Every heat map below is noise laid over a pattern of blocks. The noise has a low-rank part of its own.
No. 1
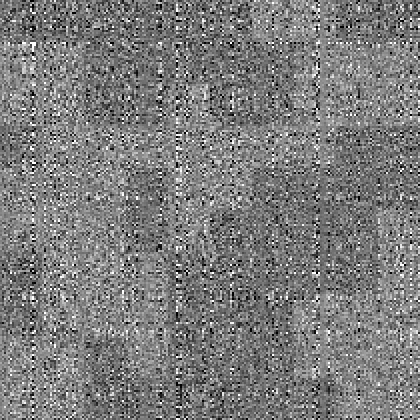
no symmetry
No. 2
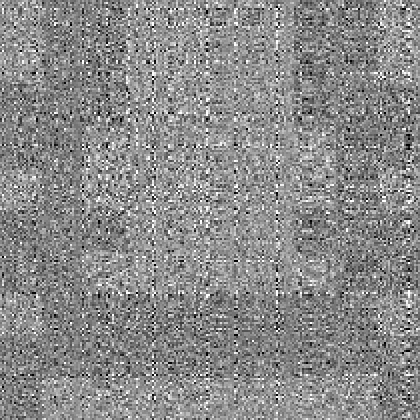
left and right mirror each other
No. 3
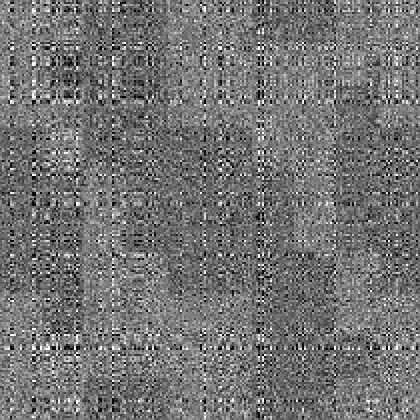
the same after a half turn
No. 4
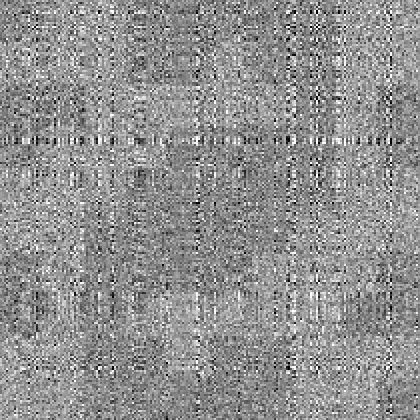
the same after a half turn
